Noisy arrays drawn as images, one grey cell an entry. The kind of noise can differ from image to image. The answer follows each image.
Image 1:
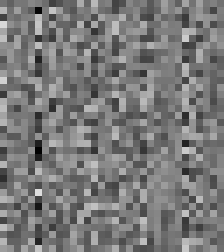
columns of uneven size
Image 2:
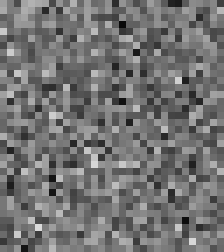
independent entries
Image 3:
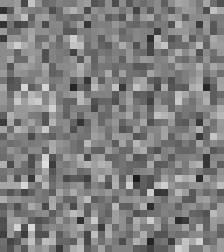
low rank plus noise
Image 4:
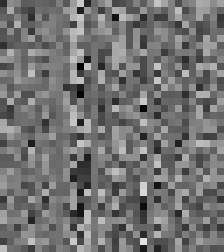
columns of uneven size
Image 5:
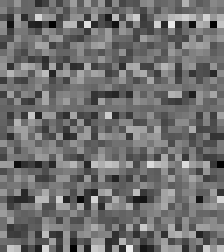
rows of uneven size
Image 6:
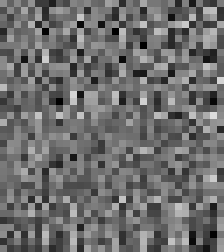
low rank plus noise
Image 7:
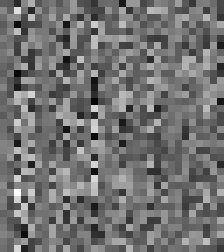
columns of uneven size
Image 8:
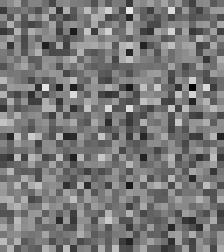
low rank plus noise
